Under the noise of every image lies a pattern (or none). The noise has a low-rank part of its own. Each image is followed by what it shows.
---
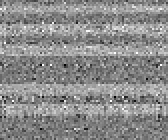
bands of rows
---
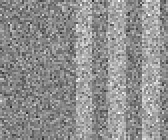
bands of columns
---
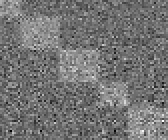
blocks along the diagonal
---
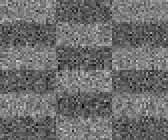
a checkerboard
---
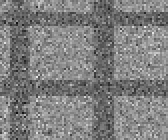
bands of rows crossing bands of columns
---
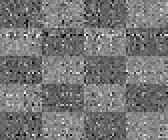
a checkerboard
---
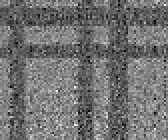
bands of rows crossing bands of columns
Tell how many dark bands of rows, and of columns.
2 and 3
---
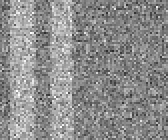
bands of columns
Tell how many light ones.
2
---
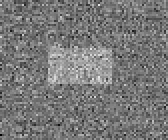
one block
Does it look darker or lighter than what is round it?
lighter
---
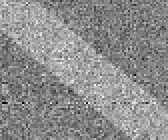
a diagonal band
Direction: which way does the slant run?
top left to bottom right
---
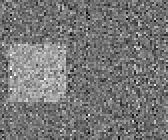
one block
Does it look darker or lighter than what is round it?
lighter
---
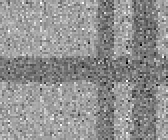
bands of rows crossing bands of columns
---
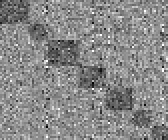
blocks along the diagonal
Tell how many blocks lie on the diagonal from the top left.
7
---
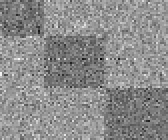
blocks along the diagonal
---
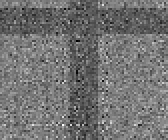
bands of rows crossing bands of columns
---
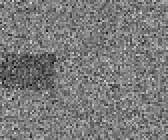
one block
